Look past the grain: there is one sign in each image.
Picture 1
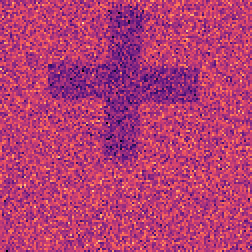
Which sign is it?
plus sign
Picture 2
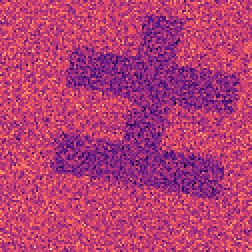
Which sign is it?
plus-minus sign
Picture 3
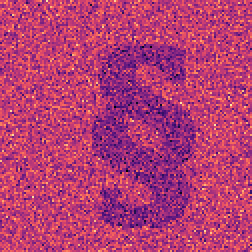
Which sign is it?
section sign
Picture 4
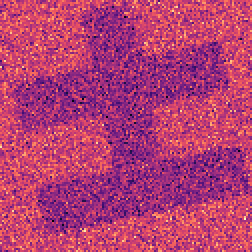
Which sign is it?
plus-minus sign
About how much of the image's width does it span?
nearly all
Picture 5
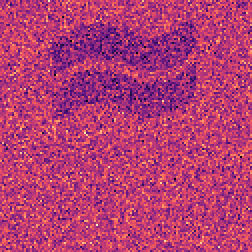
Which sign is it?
approximately sign
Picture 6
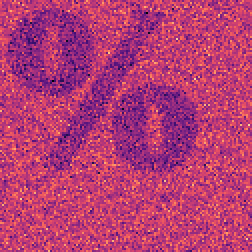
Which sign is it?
percent sign
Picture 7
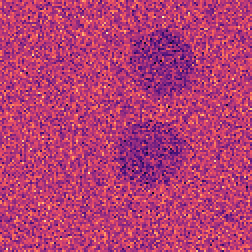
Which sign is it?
colon
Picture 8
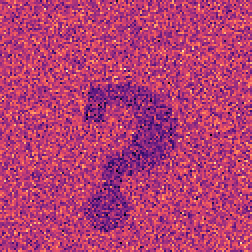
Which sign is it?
question mark
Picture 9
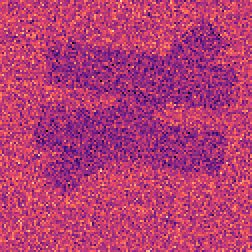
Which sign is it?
not-equal sign
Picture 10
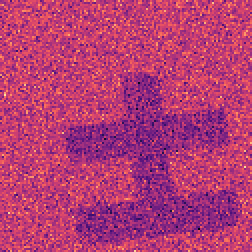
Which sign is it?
plus-minus sign
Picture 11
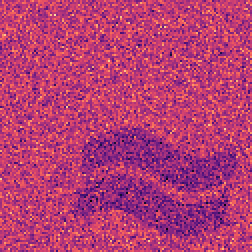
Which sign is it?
approximately sign
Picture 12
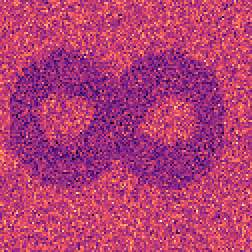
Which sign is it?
infinity sign
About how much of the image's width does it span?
nearly all
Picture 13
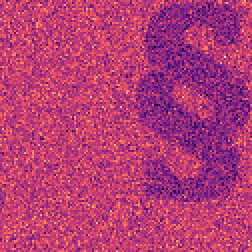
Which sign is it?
section sign
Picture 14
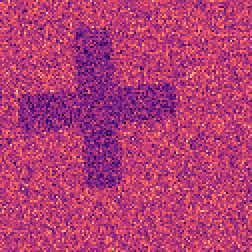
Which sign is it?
plus sign
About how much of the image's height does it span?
two thirds
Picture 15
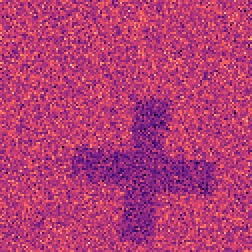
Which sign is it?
plus sign
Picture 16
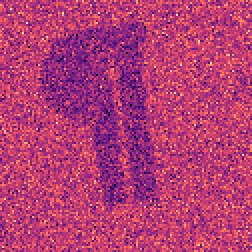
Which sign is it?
pilcrow
